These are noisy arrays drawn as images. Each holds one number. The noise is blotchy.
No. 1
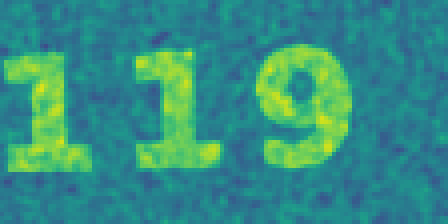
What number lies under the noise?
119
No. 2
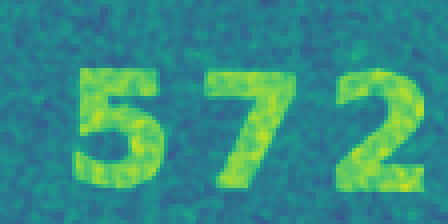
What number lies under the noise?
572
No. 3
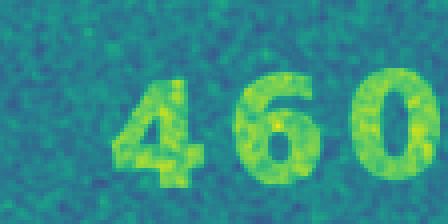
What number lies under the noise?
460
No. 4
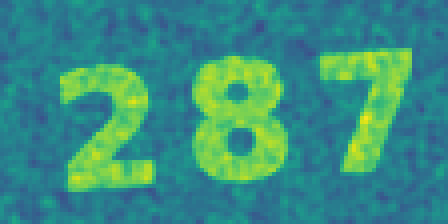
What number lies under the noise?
287
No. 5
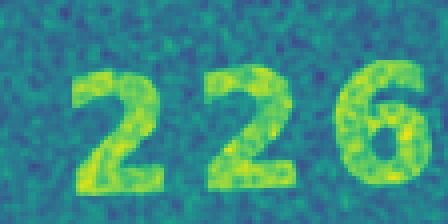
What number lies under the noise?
226
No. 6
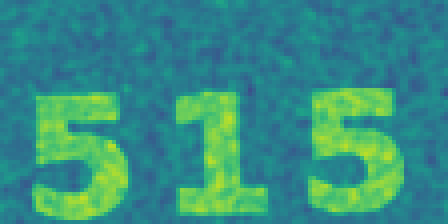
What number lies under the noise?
515
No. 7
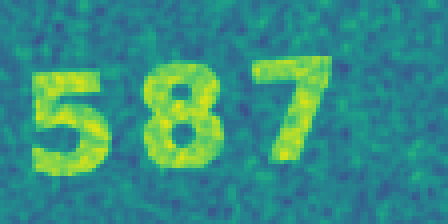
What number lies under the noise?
587
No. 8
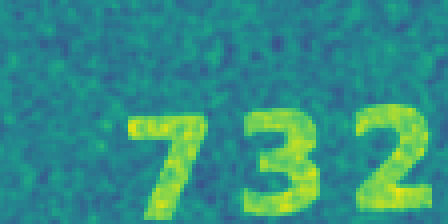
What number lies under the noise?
732
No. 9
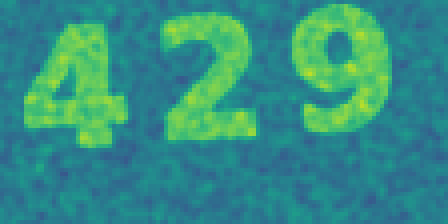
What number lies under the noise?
429
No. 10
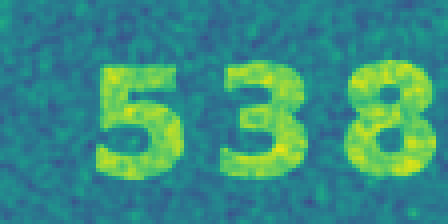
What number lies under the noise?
538
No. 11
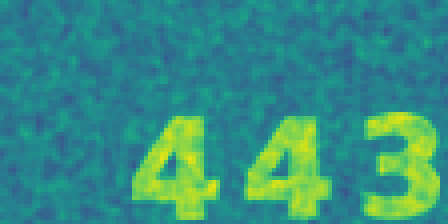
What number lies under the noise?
443
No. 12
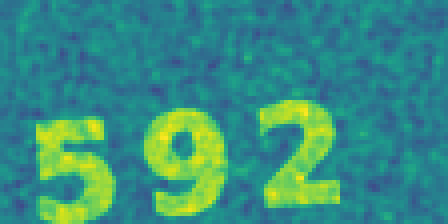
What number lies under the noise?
592
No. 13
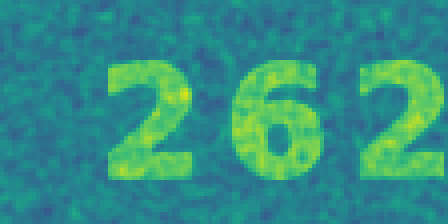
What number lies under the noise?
262
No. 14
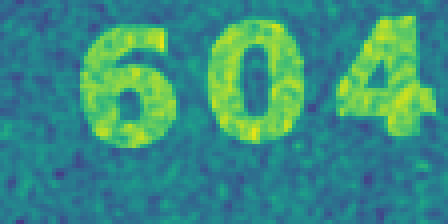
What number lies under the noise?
604
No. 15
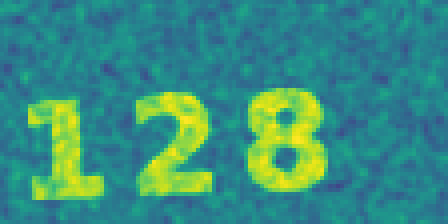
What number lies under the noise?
128
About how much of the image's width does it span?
two thirds
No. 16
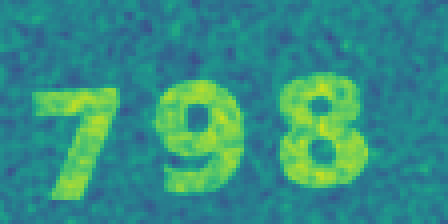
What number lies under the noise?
798
